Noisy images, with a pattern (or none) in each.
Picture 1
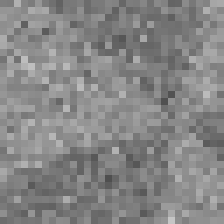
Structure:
spokes from one point
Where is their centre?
middle right
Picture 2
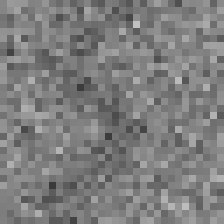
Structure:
a wavy band
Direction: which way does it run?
top to bottom
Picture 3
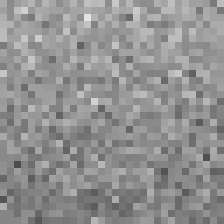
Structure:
a smooth slope
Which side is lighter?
top
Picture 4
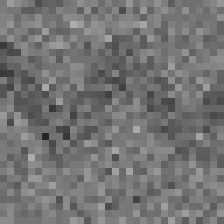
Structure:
a wavy band
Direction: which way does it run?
left to right
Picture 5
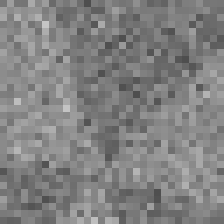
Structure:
spokes from one point
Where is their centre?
bottom middle
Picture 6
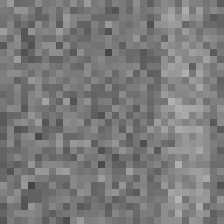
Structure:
one vertical stripe
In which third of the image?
right
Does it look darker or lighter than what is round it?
lighter
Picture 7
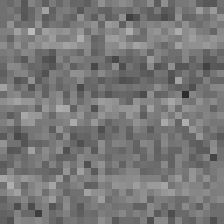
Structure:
horizontal stripes
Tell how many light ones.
3
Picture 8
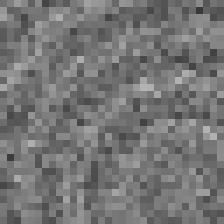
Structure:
rings round one point
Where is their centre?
bottom right
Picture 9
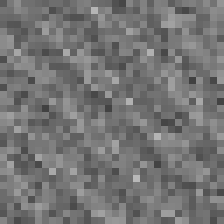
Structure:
diagonal stripes
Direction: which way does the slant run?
top left to bottom right
